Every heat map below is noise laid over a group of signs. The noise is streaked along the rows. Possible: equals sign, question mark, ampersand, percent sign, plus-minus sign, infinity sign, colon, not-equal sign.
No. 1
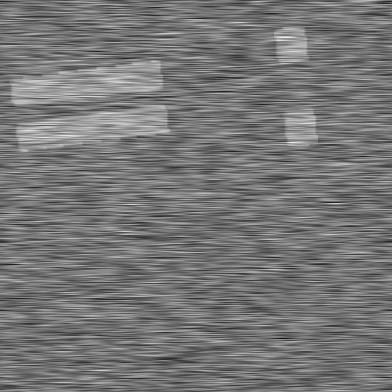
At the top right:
colon
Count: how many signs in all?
2
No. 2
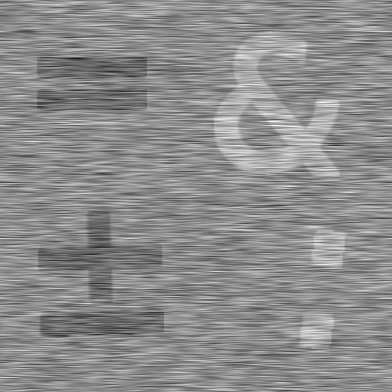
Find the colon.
bottom right
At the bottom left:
plus-minus sign
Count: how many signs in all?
4
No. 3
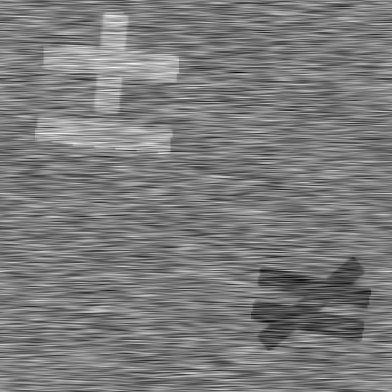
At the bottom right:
not-equal sign
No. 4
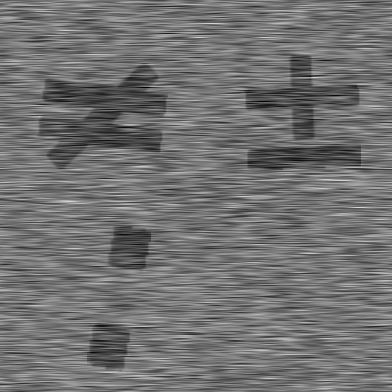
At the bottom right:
nothing
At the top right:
plus-minus sign
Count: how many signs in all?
3
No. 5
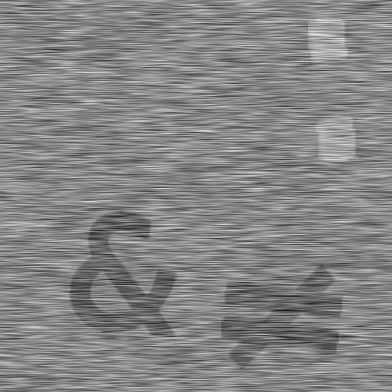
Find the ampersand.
bottom left
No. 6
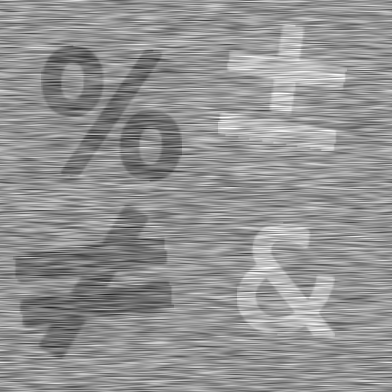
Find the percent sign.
top left
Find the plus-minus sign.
top right
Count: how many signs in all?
4
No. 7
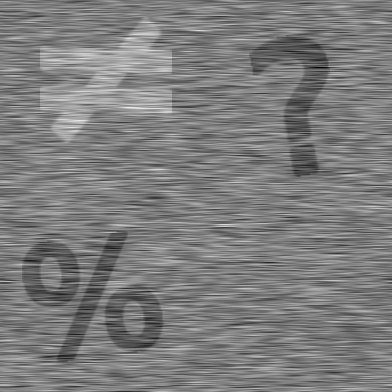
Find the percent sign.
bottom left
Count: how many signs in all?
3
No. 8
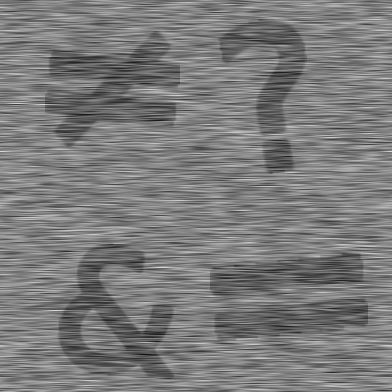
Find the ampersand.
bottom left
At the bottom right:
equals sign
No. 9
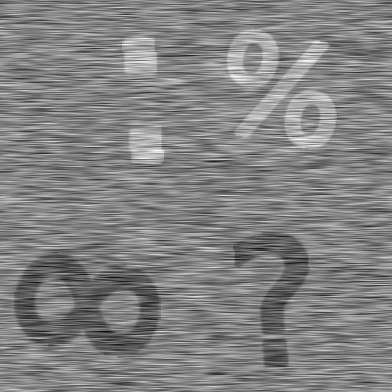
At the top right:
percent sign
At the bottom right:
question mark
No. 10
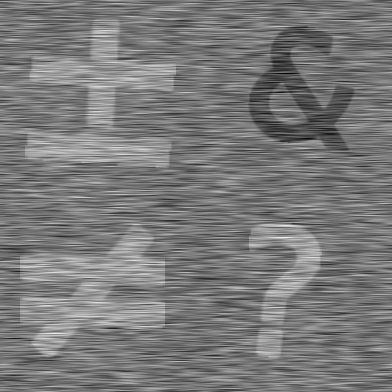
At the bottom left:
not-equal sign
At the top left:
plus-minus sign
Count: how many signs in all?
4
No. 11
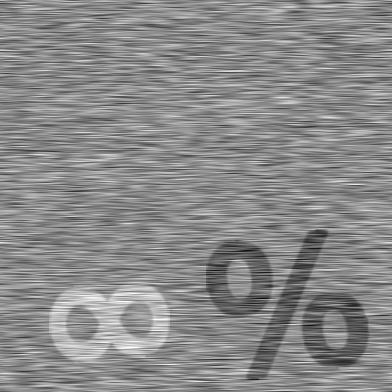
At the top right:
nothing
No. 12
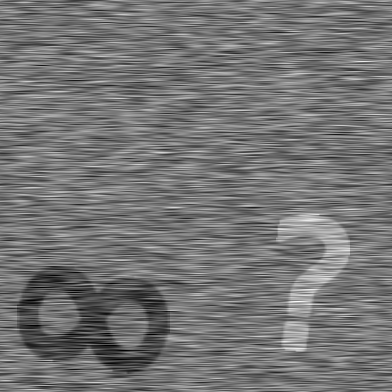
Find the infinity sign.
bottom left
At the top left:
nothing
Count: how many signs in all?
2
